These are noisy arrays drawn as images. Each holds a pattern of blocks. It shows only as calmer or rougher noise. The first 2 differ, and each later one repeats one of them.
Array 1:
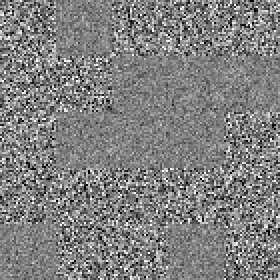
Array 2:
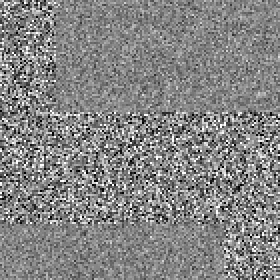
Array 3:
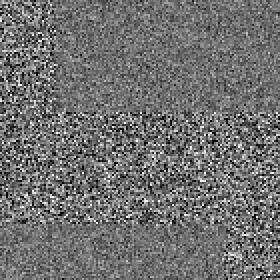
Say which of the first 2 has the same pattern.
2
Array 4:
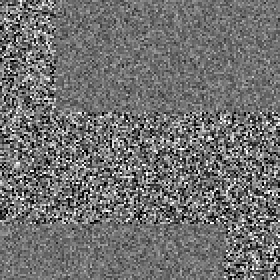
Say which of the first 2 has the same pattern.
2
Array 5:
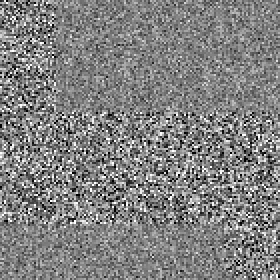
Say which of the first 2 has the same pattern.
2
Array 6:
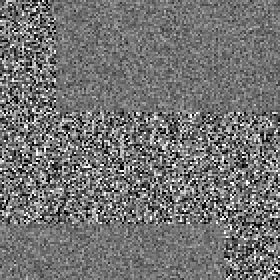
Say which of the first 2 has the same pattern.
2
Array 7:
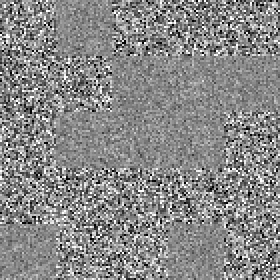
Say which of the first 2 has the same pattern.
1
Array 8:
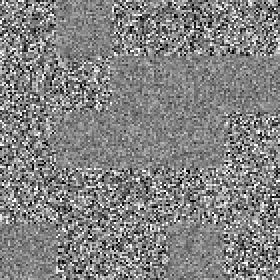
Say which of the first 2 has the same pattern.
1
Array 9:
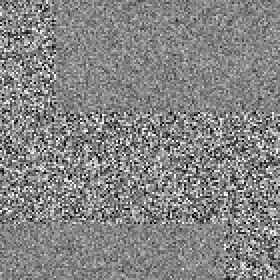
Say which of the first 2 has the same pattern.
2
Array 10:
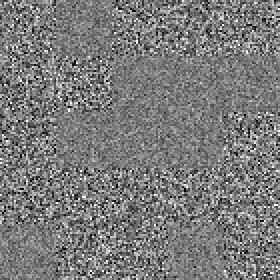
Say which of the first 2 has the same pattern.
1
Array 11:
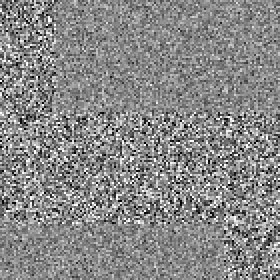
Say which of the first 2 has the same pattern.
2
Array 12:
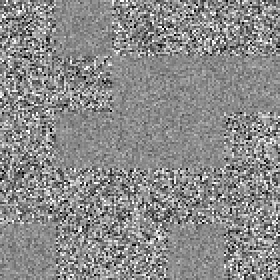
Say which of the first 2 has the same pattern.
1
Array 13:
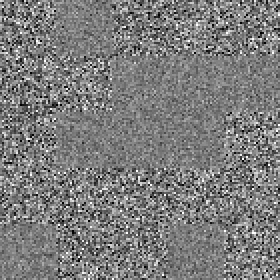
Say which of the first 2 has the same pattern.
1
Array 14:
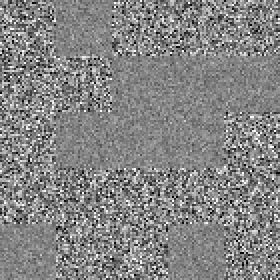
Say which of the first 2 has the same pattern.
1
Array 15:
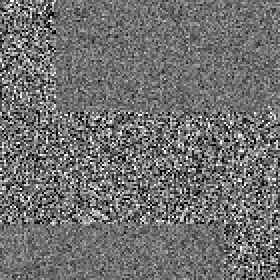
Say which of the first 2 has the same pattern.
2
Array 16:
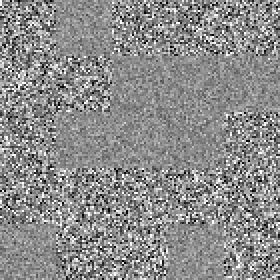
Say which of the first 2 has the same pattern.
1
